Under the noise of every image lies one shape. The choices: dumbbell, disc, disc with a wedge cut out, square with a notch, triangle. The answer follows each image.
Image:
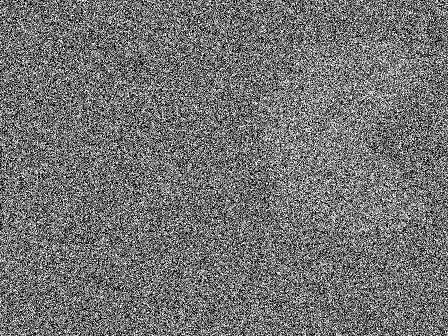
disc with a wedge cut out
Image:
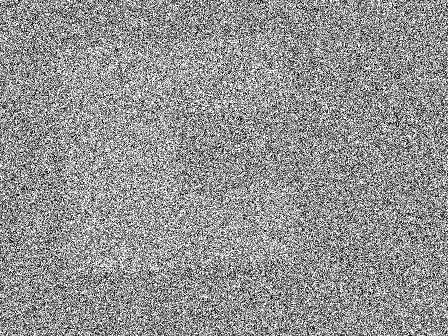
square with a notch
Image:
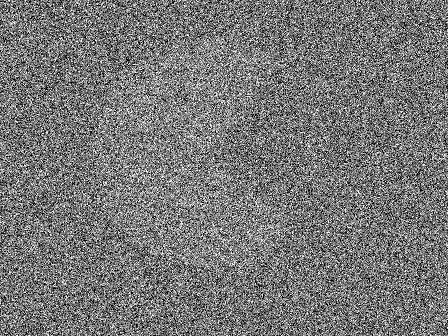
disc with a wedge cut out
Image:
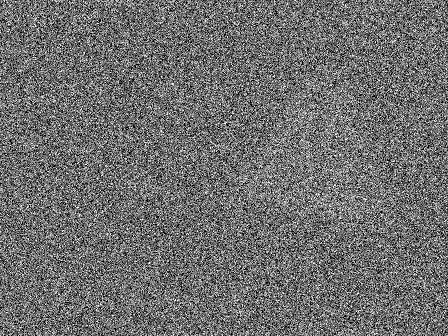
triangle
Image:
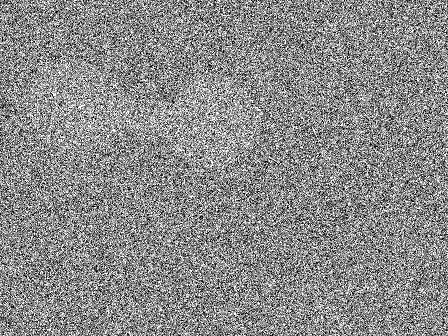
dumbbell
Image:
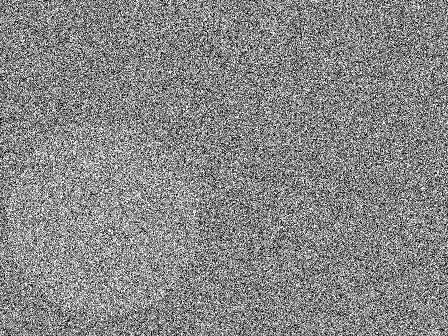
disc
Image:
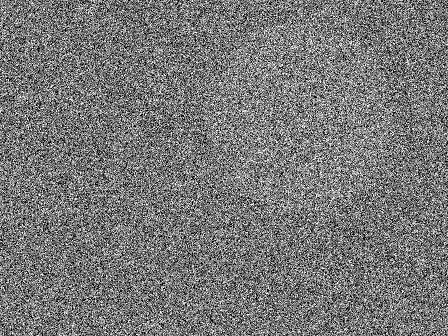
disc
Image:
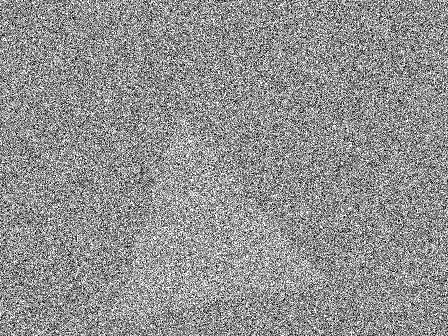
triangle
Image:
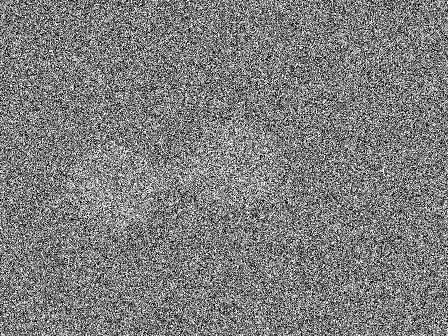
dumbbell
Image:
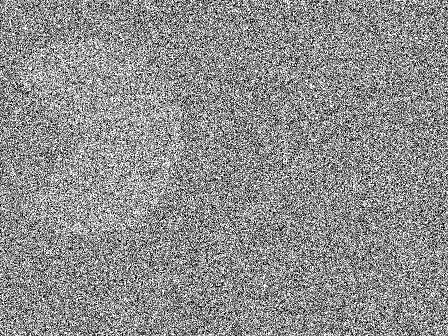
disc with a wedge cut out
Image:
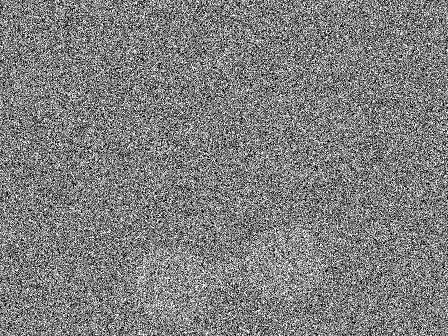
dumbbell
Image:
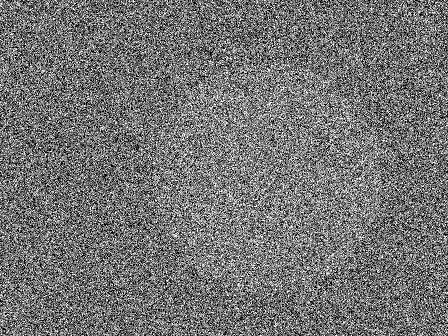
disc
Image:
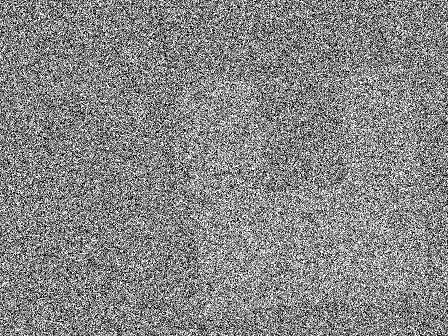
square with a notch
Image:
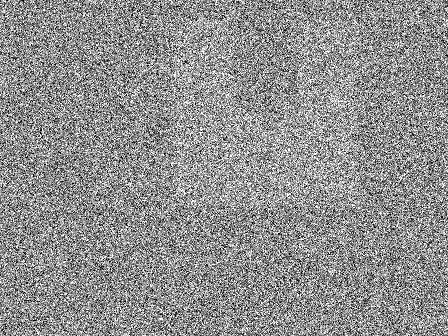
square with a notch
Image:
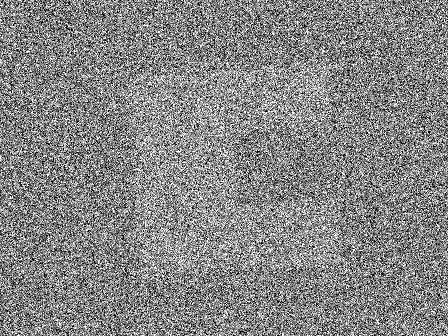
square with a notch
